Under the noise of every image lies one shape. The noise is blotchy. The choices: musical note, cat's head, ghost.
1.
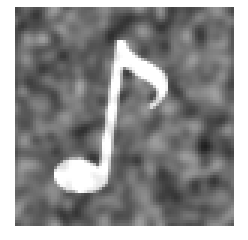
musical note
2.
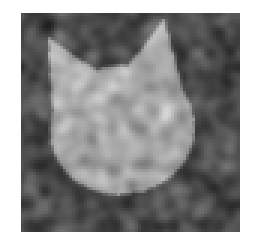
cat's head
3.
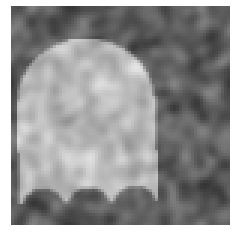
ghost
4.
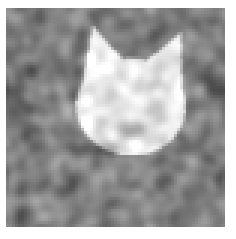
cat's head
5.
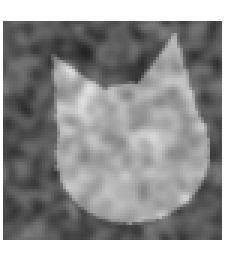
cat's head
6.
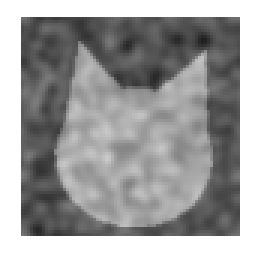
cat's head
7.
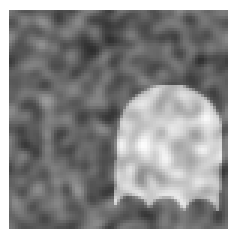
ghost
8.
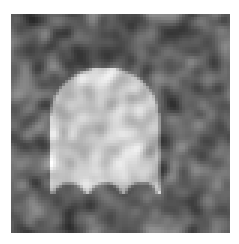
ghost
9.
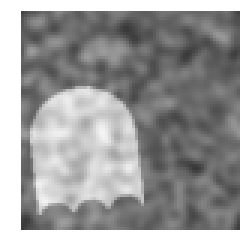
ghost
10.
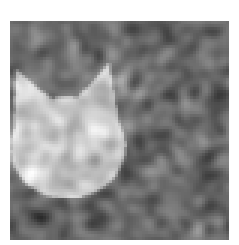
cat's head
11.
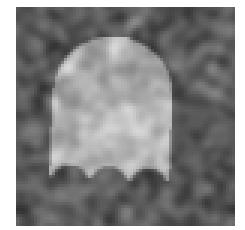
ghost
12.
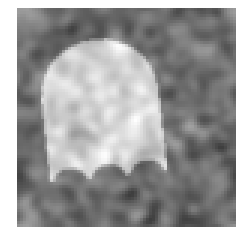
ghost
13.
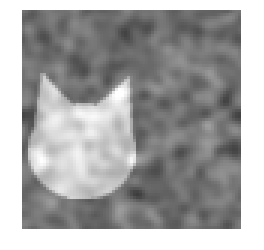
cat's head
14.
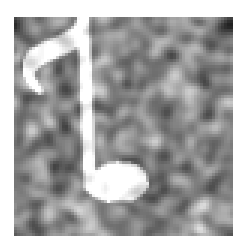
musical note
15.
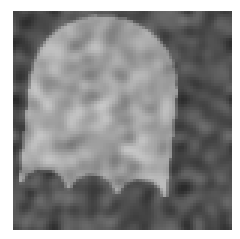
ghost
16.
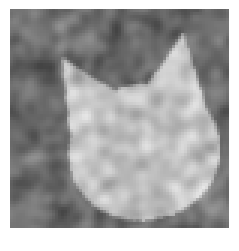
cat's head
